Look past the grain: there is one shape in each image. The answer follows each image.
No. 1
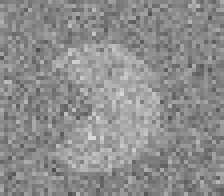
light disc with a wedge cut out
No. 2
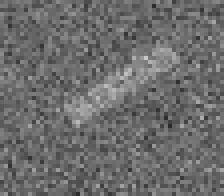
light bar
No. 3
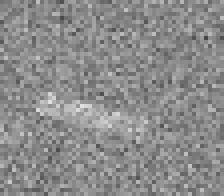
light bar
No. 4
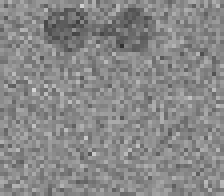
dark dumbbell
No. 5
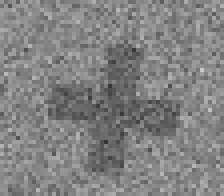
dark cross
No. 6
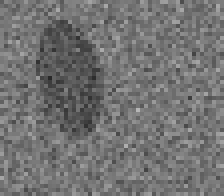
dark ellipse
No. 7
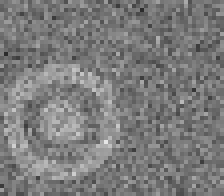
light bullseye
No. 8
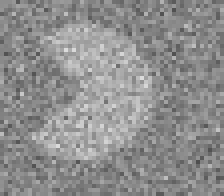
light disc with a wedge cut out
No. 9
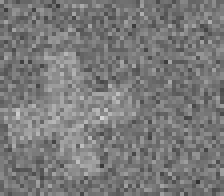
light cross
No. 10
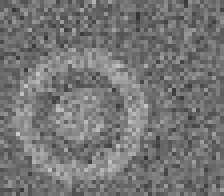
light bullseye
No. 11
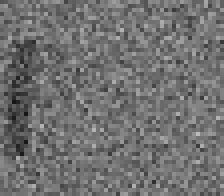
dark bar
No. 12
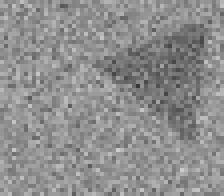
dark triangle
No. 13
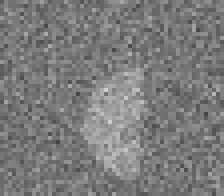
light half disc
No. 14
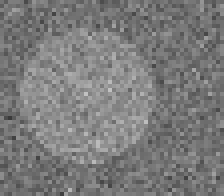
light disc
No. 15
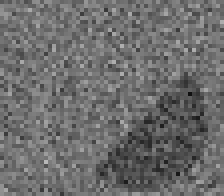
dark half disc
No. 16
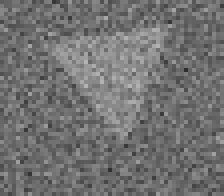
light triangle
